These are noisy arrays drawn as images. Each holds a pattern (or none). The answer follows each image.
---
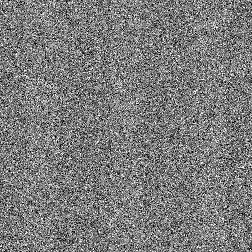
vertical stripes
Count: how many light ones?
3
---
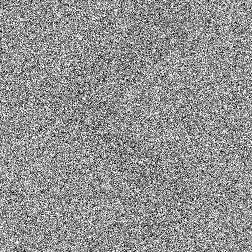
a wavy band
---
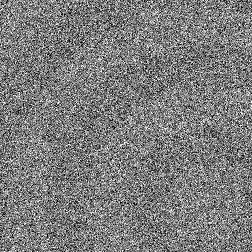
rings round one point
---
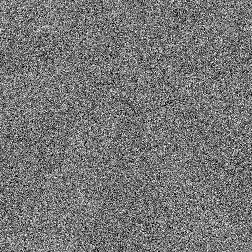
spokes from one point
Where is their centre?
top middle
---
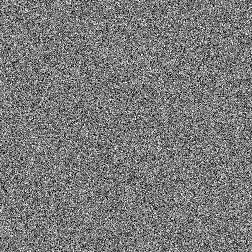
only noise
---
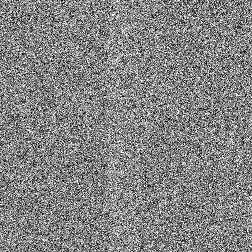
one vertical stripe
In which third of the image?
middle
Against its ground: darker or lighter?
lighter
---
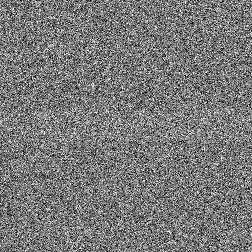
one horizontal stripe
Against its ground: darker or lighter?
lighter
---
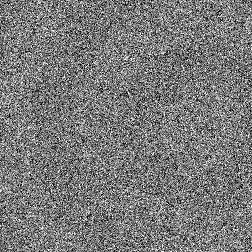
rings round one point
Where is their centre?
middle right
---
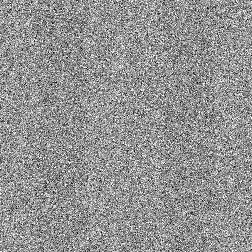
vertical stripes
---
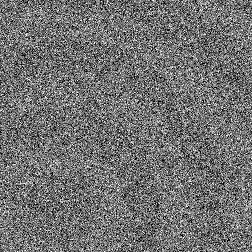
rings round one point
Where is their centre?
bottom left
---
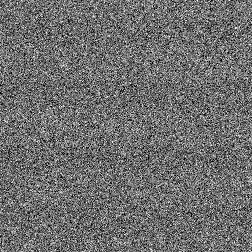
horizontal stripes
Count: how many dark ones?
4
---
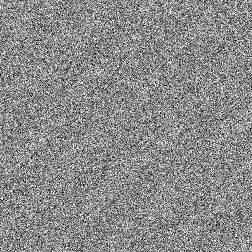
diagonal stripes
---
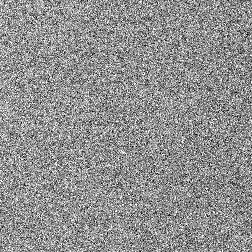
a smooth slope
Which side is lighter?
left
